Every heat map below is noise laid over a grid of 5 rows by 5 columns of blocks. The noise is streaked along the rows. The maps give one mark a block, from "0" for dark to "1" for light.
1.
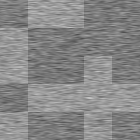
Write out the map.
0 1 1 0 0
1 0 0 0 0
1 0 0 1 0
0 1 1 1 1
1 0 0 1 0
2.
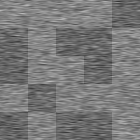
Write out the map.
1 1 1 1 0
0 1 0 0 1
0 1 1 0 1
1 0 1 1 1
0 1 0 0 1
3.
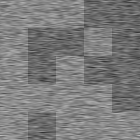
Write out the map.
1 1 1 0 0
1 0 0 1 0
1 0 1 0 0
1 1 1 1 0
1 0 1 1 1
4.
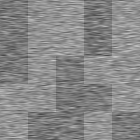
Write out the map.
0 1 1 0 1
0 1 1 0 1
0 1 0 1 1
1 1 0 0 1
1 0 0 1 0
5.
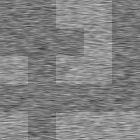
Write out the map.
0 0 1 1 0
0 0 0 1 0
1 0 1 1 0
0 0 0 0 0
1 0 1 1 1
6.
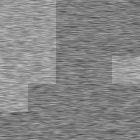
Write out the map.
1 1 0 0 0
1 1 0 0 0
1 1 0 0 1
1 0 0 0 0
0 0 0 0 0
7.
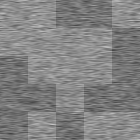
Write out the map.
1 1 0 0 1
1 1 1 1 0
0 1 1 1 0
0 0 1 0 0
0 1 0 1 1
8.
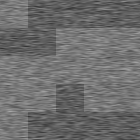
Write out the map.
1 0 0 0 0
0 0 1 1 1
1 1 1 1 1
1 1 0 1 1
1 0 0 0 0
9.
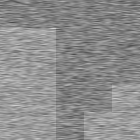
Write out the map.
0 0 0 0 0
1 1 0 0 0
1 1 0 0 0
1 1 0 0 1
1 1 0 1 1
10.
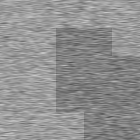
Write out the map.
1 1 1 1 1
1 1 0 0 1
1 1 0 0 0
1 1 0 0 0
1 1 1 0 0
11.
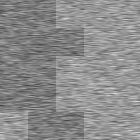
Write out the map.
0 0 1 1 1
0 0 0 1 1
0 0 1 1 1
0 0 1 1 1
1 0 0 1 1
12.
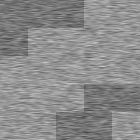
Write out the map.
0 0 0 1 1
0 1 1 1 1
1 1 1 1 1
1 1 1 0 0
1 1 0 0 1
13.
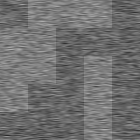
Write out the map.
0 1 1 1 0
1 1 0 0 0
1 1 0 1 0
1 0 0 1 0
0 0 0 1 0
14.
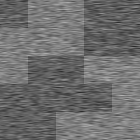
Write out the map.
0 1 1 0 0
1 1 1 0 0
1 0 0 1 1
0 0 0 0 1
0 0 1 1 1
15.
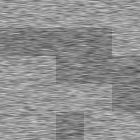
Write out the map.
1 1 1 1 1
0 0 0 0 1
1 1 0 0 0
1 1 1 1 0
1 1 0 1 1
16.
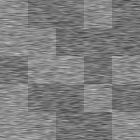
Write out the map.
1 0 0 1 0
1 1 0 0 0
0 1 1 0 1
1 0 0 1 0
1 1 0 0 1
